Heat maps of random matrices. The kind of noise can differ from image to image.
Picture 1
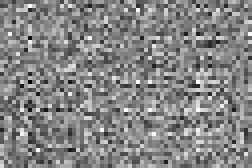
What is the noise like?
low rank plus noise
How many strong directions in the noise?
one
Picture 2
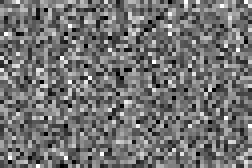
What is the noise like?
independent entries
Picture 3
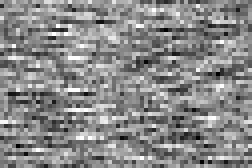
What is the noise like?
streaked along the rows
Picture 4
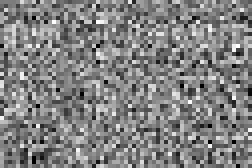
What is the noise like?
low rank plus noise
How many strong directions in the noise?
two
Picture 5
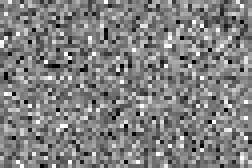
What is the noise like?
heavy tails
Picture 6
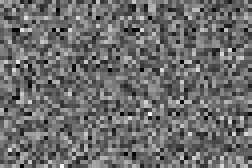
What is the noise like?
low rank plus noise
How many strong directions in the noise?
five to eight
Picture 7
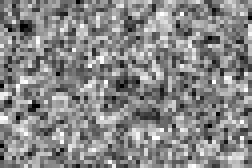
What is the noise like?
blotchy
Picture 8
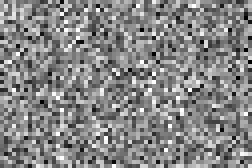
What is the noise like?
independent entries
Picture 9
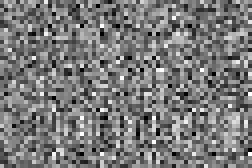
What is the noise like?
low rank plus noise
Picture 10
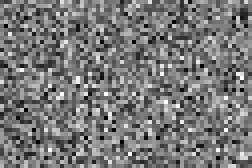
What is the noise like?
independent entries
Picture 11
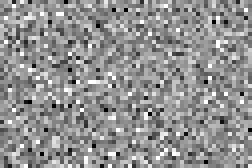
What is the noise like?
heavy tails
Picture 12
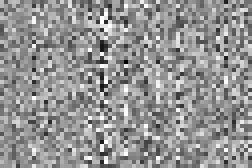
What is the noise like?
columns of uneven size
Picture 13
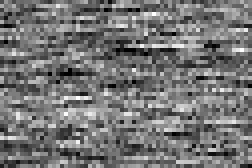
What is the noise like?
streaked along the rows
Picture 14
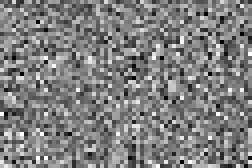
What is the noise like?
low rank plus noise
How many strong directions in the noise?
five to eight
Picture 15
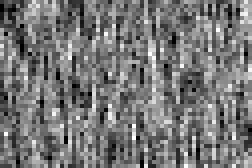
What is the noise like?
streaked along the columns
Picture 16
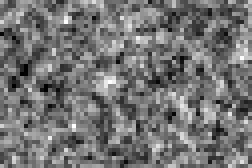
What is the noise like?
blotchy
